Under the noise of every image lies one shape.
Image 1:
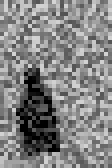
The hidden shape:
bottle
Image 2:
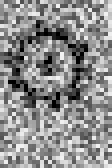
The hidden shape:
gear
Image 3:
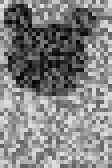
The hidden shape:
bear's head
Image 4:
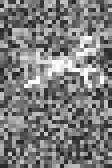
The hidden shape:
pair of scissors
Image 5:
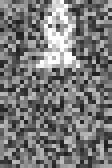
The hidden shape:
chess bishop
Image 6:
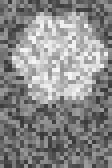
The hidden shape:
flower
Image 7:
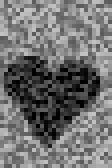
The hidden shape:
heart
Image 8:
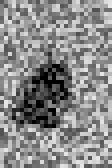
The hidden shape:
chess knight
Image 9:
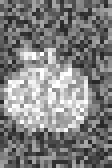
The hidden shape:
apple
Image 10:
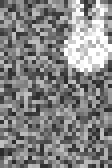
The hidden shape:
rabbit's head
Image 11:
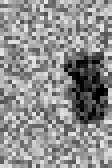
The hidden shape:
footprint
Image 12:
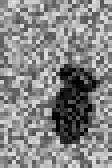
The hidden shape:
footprint
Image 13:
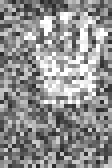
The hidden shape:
chess queen
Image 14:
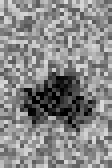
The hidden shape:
car
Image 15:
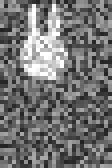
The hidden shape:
rabbit's head
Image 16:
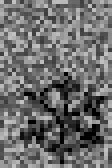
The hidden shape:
snowflake
